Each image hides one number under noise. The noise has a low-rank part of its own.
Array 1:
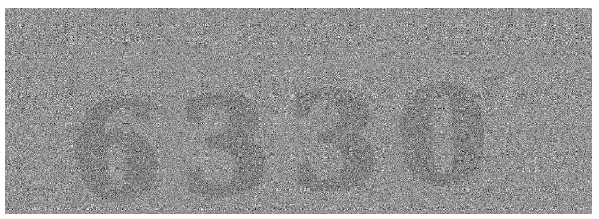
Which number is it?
6330
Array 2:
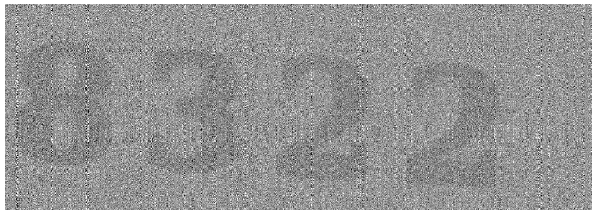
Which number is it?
8322
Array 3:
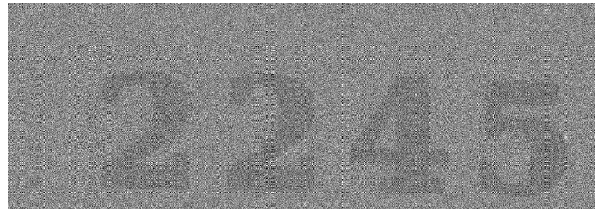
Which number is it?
2245
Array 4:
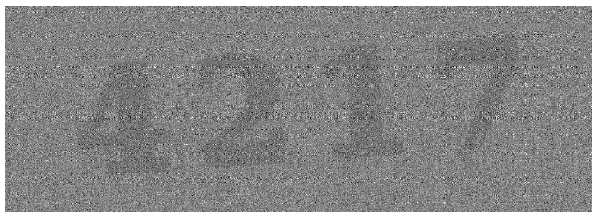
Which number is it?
4217
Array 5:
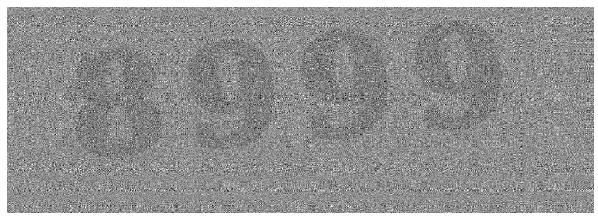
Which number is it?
8999
